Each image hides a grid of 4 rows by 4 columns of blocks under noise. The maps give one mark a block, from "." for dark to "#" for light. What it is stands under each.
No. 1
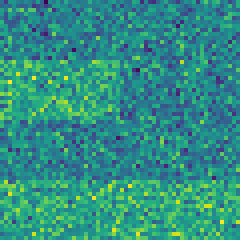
. . . .
# # . .
. . . .
# # # #
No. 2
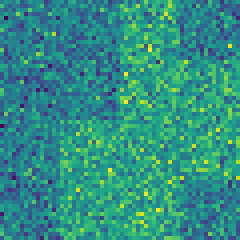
. . # .
. . # #
. # # #
. # # .
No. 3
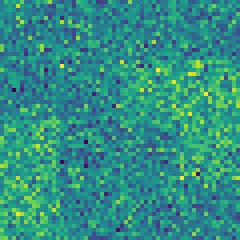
. . . .
. . # #
# . . #
# . . .
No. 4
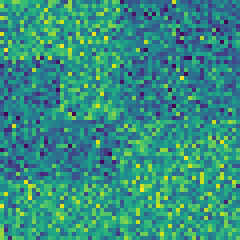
# # . .
. # . .
. . # #
# # # #
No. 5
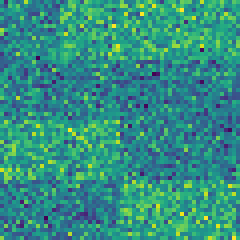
. # # #
. . . .
# # . .
. . # #
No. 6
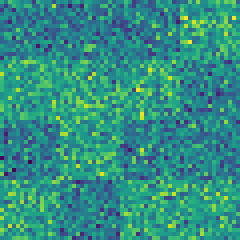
. . . #
# # # .
. # . .
# . # #
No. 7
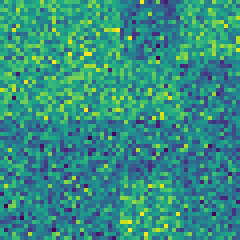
# # . #
# # # .
. . . .
. . # .
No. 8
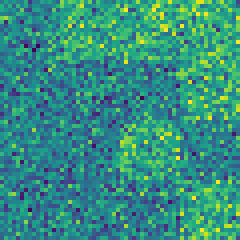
. # # #
. . . #
. . # .
. . . #
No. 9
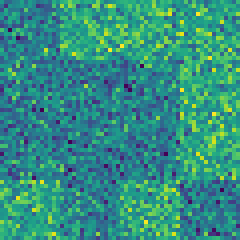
. # # #
. . . #
. . . #
# . # .
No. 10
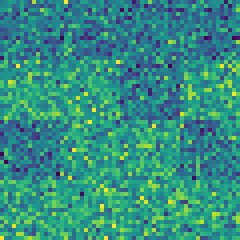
. . . .
# # . #
. # # .
# # # #
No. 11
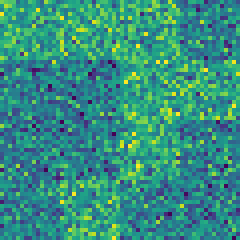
# # # .
. . # #
. . # .
. # . .
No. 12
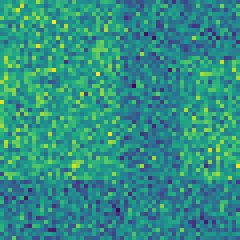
# # . .
# # . #
# # . #
. . . .
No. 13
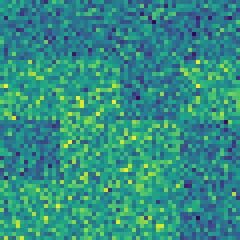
. . . .
# # . #
. # # .
# # # .
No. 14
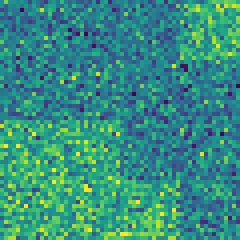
. . . #
. . . .
# # . .
# # # .
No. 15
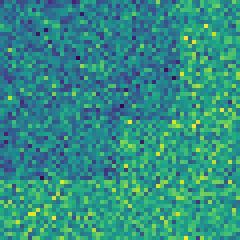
. . . #
. . . #
. . # #
# # # #
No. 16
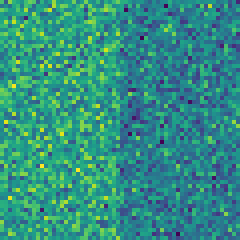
# # . .
# # . .
# # . .
# # . .
